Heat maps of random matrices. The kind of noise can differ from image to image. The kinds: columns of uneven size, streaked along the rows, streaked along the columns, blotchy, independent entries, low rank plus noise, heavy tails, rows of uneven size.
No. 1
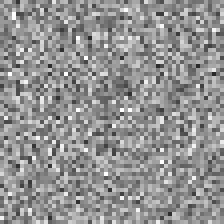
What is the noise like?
low rank plus noise
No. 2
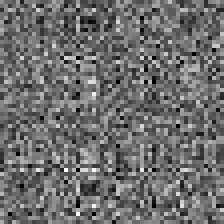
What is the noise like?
low rank plus noise
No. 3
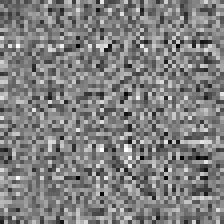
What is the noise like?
low rank plus noise
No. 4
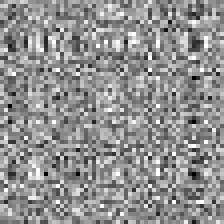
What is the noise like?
low rank plus noise
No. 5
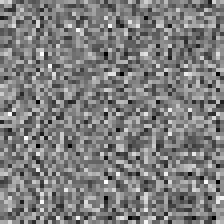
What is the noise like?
low rank plus noise
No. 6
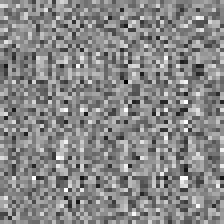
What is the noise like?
low rank plus noise
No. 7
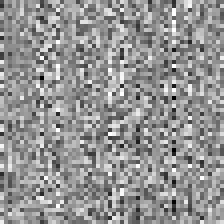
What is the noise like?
columns of uneven size
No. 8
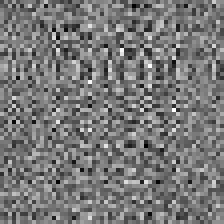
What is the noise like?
low rank plus noise
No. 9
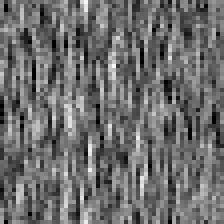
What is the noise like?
streaked along the columns
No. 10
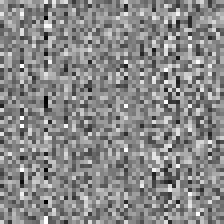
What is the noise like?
columns of uneven size
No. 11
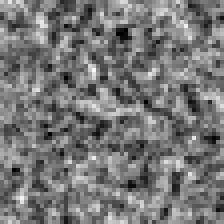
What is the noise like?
blotchy
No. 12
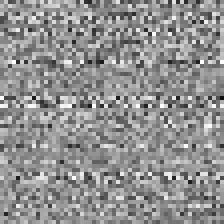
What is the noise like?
rows of uneven size
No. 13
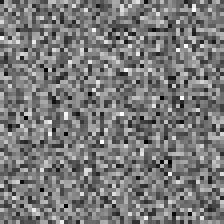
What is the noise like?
independent entries
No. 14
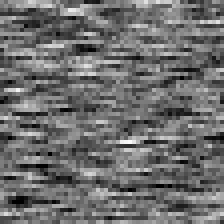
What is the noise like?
streaked along the rows
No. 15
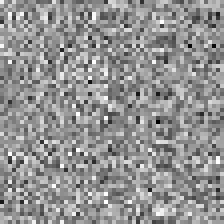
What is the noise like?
low rank plus noise
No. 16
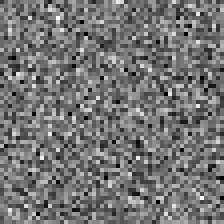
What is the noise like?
independent entries
